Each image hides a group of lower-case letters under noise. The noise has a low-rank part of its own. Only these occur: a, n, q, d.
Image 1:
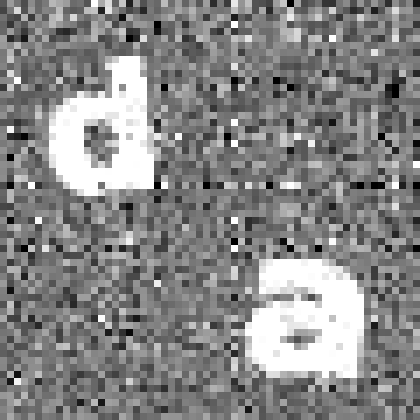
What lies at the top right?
nothing
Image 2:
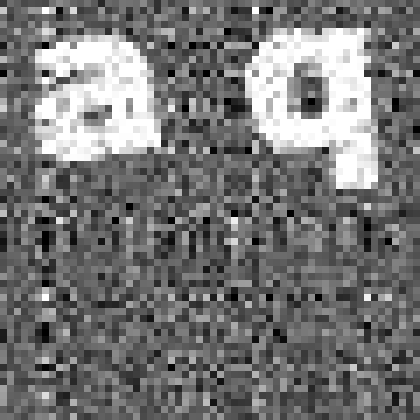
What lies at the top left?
a
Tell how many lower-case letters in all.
2
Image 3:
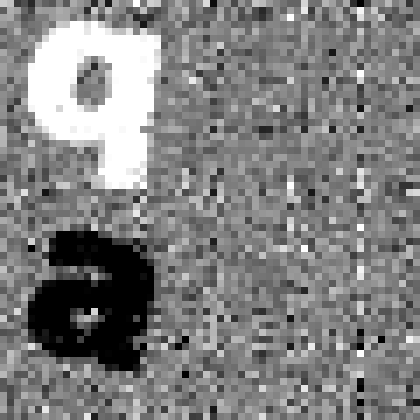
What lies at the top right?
nothing
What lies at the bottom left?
a
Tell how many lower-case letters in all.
2
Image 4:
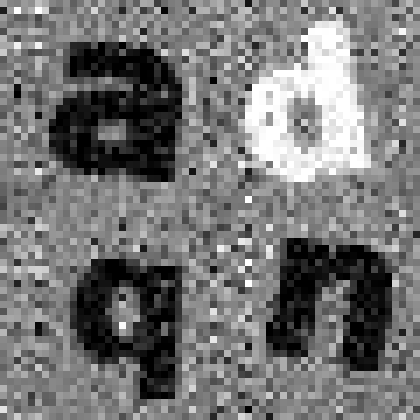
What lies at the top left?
a
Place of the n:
bottom right
